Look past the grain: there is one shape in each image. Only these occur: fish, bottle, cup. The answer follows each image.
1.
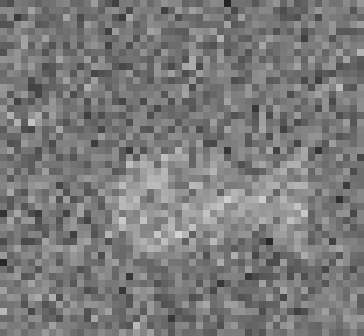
light fish
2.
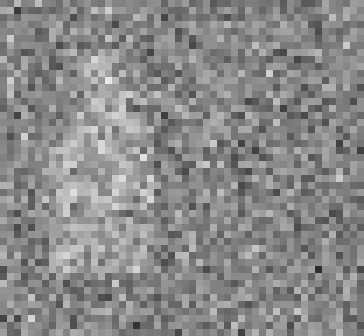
light bottle
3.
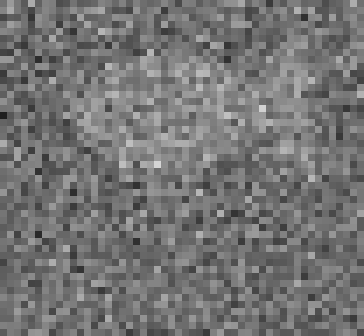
light fish
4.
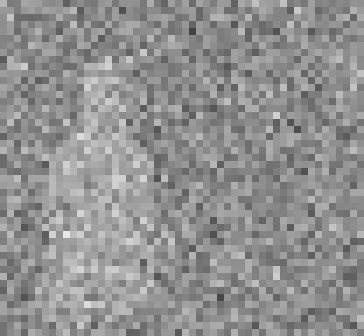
light bottle
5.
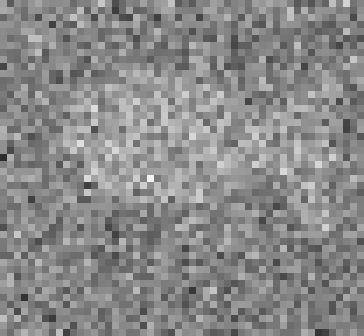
light fish
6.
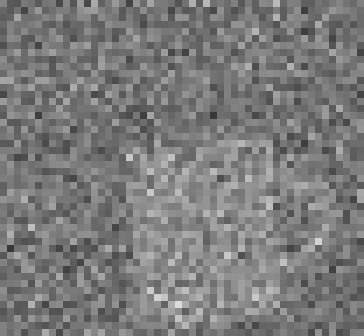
light cup
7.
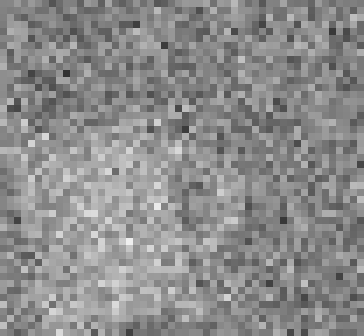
light cup
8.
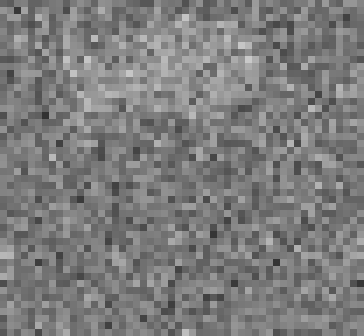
light fish
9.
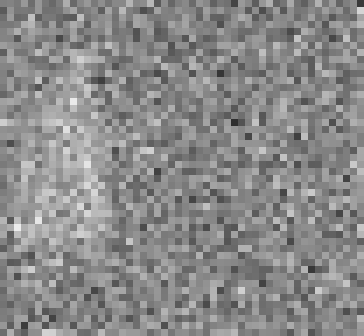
light bottle
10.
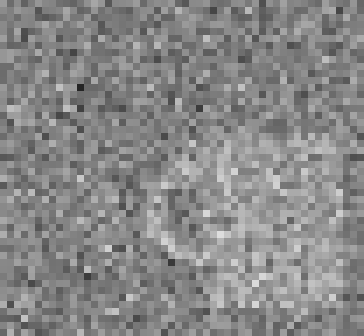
light cup
